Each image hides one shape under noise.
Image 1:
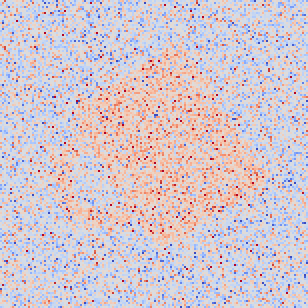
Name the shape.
cup
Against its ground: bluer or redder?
redder
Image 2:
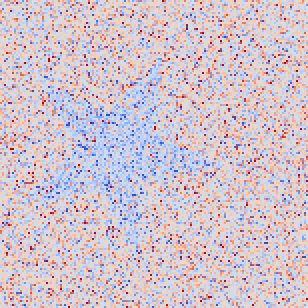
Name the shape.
star
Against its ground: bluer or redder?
bluer
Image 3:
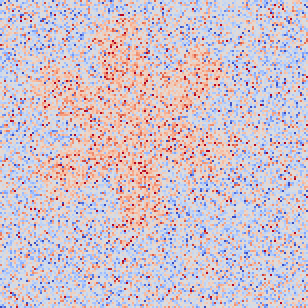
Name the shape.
asterisk
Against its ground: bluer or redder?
redder
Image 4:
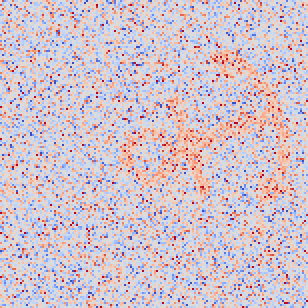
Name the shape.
anchor
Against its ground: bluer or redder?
redder
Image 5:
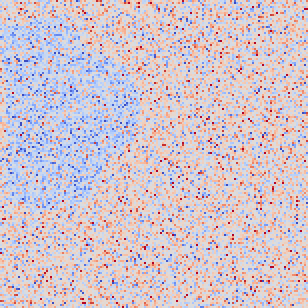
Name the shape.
cloud
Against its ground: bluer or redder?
bluer
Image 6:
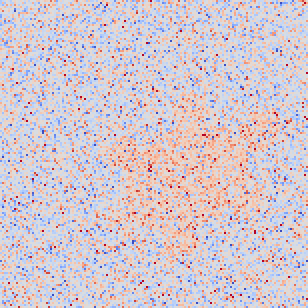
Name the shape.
turtle
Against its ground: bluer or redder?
redder
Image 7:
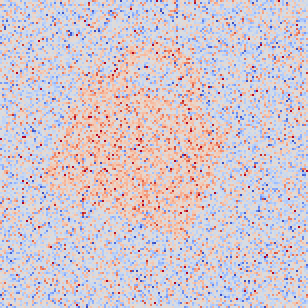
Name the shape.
cup
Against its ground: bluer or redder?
redder
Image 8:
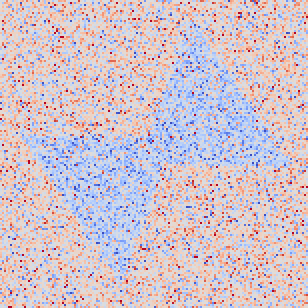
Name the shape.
bow tie
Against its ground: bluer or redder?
bluer
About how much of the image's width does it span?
nearly all
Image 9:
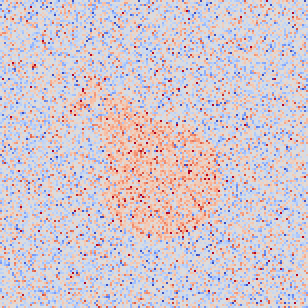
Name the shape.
pear
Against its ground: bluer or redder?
redder
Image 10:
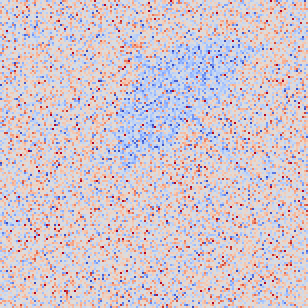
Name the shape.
umbrella
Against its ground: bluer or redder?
bluer
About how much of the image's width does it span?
half
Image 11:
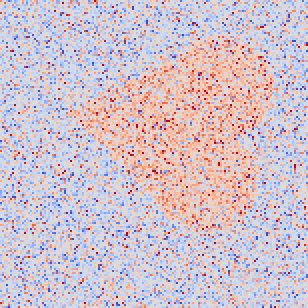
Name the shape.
heart
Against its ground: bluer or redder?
redder
